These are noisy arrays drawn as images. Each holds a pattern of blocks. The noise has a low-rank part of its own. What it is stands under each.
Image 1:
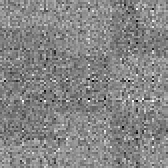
top and bottom mirror each other
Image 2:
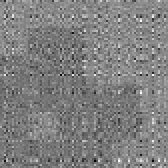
mirrored about the diagonal from the bottom left
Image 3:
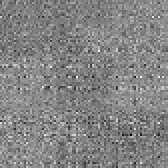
the same after a half turn
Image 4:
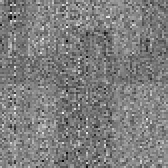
left and right mirror each other
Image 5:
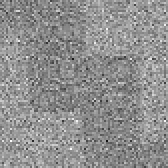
the same after a half turn
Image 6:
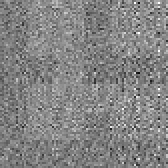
mirrored about the diagonal from the bottom left
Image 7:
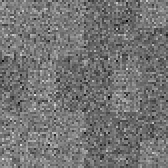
top and bottom mirror each other
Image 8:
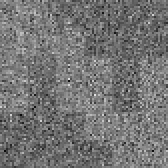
the same after a half turn
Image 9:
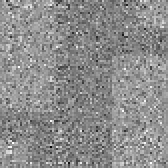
the same after a half turn
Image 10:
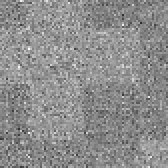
mirrored about the diagonal from the top left
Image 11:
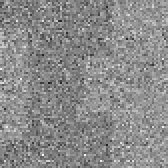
top and bottom mirror each other
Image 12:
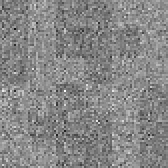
the same after a half turn
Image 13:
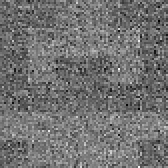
left and right mirror each other
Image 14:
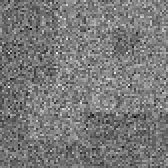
mirrored about the diagonal from the bottom left
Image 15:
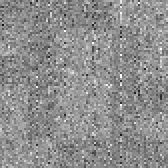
the same after a half turn
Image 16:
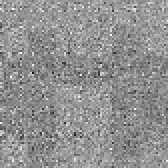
left and right mirror each other
